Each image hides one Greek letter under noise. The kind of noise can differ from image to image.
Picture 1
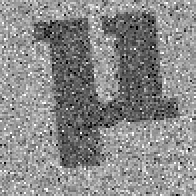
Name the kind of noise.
heavy tails
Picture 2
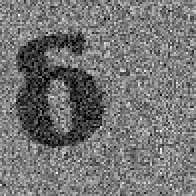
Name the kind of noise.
low rank plus noise
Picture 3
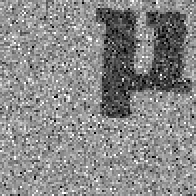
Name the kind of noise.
heavy tails
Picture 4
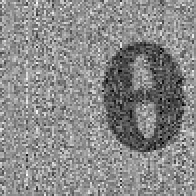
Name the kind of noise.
columns of uneven size
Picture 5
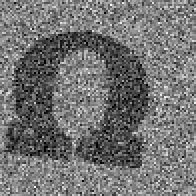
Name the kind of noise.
independent entries
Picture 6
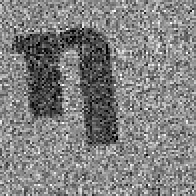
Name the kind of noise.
low rank plus noise
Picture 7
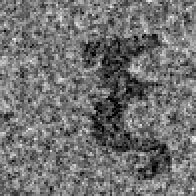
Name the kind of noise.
blotchy
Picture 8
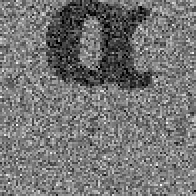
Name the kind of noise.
low rank plus noise
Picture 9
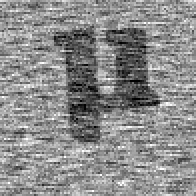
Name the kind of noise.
streaked along the rows
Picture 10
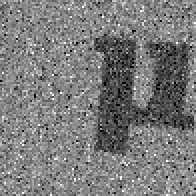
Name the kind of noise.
heavy tails
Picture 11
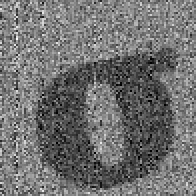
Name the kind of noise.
columns of uneven size
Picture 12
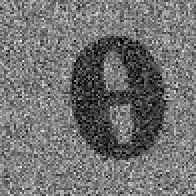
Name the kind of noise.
low rank plus noise
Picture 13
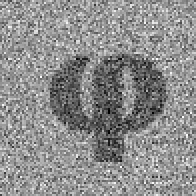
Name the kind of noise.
low rank plus noise
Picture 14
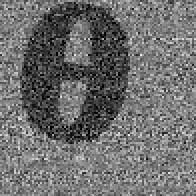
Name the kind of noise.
rows of uneven size
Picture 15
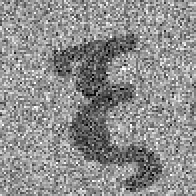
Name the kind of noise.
independent entries
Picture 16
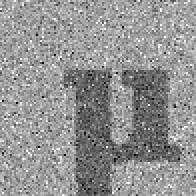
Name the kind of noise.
heavy tails
